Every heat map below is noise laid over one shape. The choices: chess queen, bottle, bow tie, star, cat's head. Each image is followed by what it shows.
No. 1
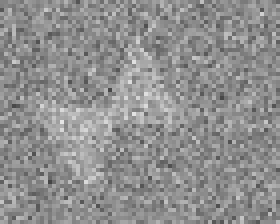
bow tie
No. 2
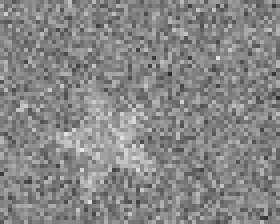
star
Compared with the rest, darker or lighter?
lighter
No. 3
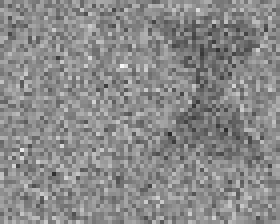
bow tie
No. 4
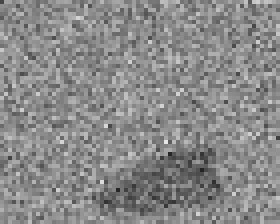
bottle
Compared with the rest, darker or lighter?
darker
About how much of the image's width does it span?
half
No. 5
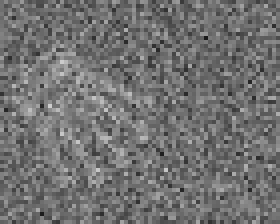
chess queen
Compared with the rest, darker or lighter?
lighter
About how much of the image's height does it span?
two thirds
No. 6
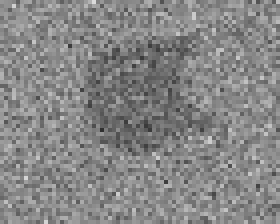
cat's head
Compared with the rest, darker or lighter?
darker
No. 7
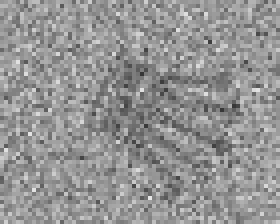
chess queen
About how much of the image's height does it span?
two thirds
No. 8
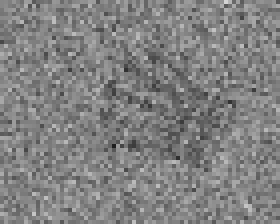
chess queen
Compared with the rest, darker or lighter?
darker
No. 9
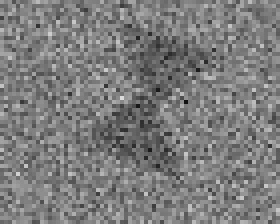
bow tie
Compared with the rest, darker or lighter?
darker
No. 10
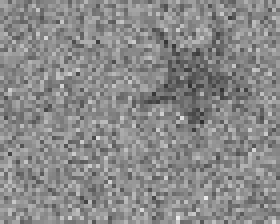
star
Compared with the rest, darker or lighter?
darker
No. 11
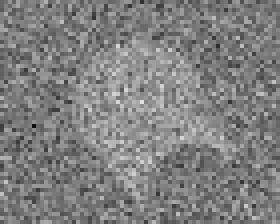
cat's head
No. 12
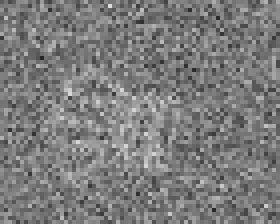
chess queen
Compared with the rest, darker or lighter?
lighter
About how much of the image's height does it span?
half
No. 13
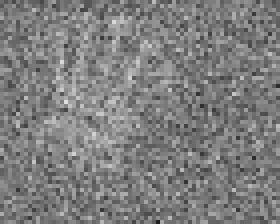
chess queen
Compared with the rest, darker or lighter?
lighter
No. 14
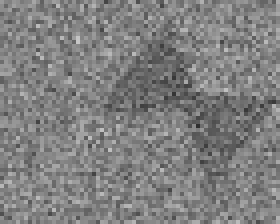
bow tie
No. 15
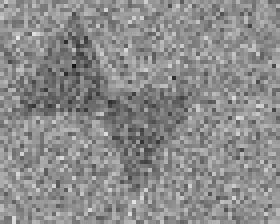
bow tie
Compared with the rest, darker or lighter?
darker
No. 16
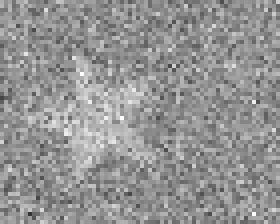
star
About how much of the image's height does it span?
two thirds
